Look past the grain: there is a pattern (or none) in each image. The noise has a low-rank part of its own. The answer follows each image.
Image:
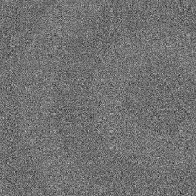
rings round one point
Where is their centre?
middle right
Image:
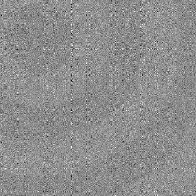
rings round one point
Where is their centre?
top left
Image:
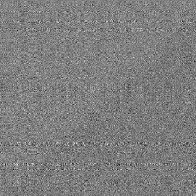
a sharp edge
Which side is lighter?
top left
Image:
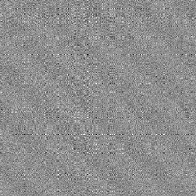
diagonal stripes
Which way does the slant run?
top left to bottom right
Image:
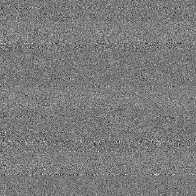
horizontal stripes
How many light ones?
3
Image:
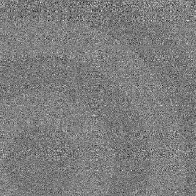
rings round one point
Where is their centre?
bottom left
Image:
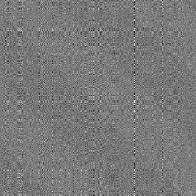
diagonal stripes
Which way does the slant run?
top left to bottom right
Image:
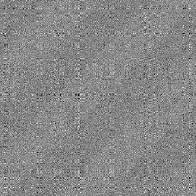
diagonal stripes
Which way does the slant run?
bottom left to top right
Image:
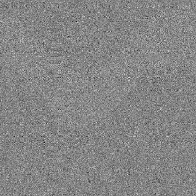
a wavy band
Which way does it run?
left to right
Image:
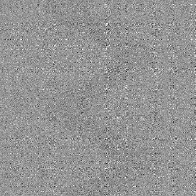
a wavy band
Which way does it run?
top to bottom
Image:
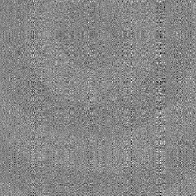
rings round one point
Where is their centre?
top middle
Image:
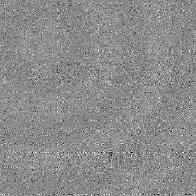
rings round one point
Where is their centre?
top left
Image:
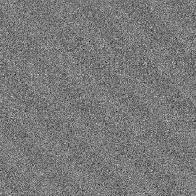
diagonal stripes
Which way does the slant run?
top left to bottom right
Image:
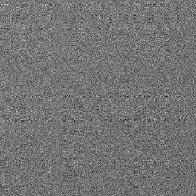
a smooth slope
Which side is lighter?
top left
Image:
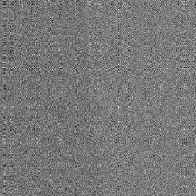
a sharp edge
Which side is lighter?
right
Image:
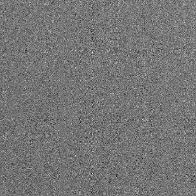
a smooth slope
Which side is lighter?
top right
